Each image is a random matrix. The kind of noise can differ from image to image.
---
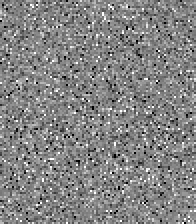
heavy tails
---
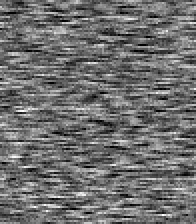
streaked along the rows
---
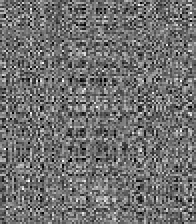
low rank plus noise
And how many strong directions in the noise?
one
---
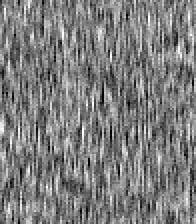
streaked along the columns
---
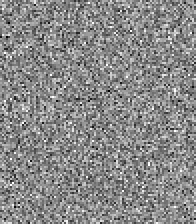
independent entries
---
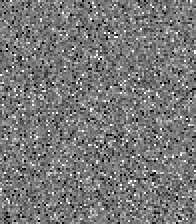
heavy tails
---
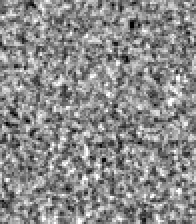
blotchy
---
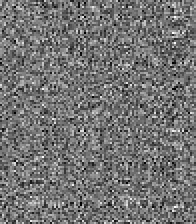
low rank plus noise
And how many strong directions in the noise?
five to eight
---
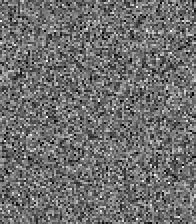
independent entries
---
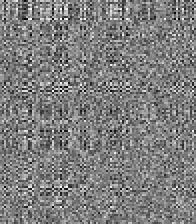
low rank plus noise
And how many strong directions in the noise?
one
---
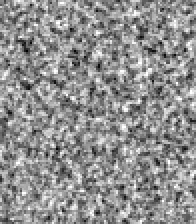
blotchy
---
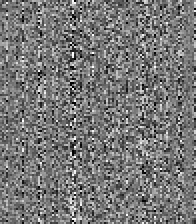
columns of uneven size
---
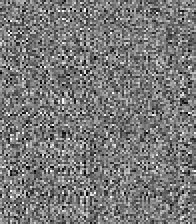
low rank plus noise
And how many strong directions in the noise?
three or four
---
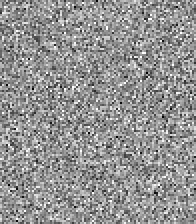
independent entries
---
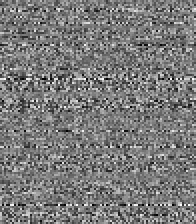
rows of uneven size
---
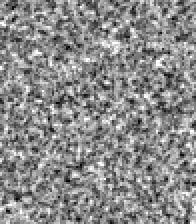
blotchy
